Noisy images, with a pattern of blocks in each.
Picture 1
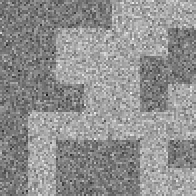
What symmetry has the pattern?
no symmetry
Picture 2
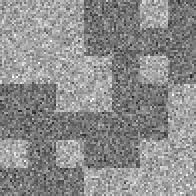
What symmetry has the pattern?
mirrored about the diagonal from the top left
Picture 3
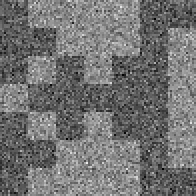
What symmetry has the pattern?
top and bottom mirror each other
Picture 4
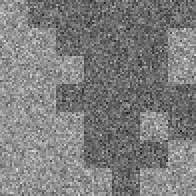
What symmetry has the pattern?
no symmetry
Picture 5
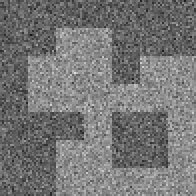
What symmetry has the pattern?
mirrored about the diagonal from the top left
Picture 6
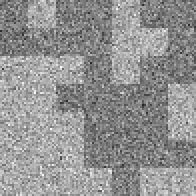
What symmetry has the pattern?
no symmetry
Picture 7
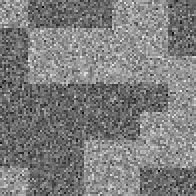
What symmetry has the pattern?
no symmetry
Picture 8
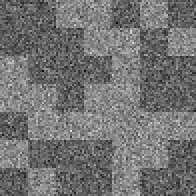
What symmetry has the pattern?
mirrored about the diagonal from the top left
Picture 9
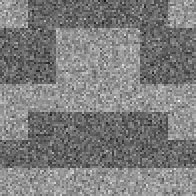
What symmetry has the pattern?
left and right mirror each other
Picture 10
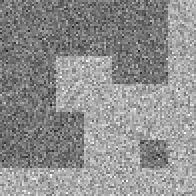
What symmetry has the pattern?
mirrored about the diagonal from the top left
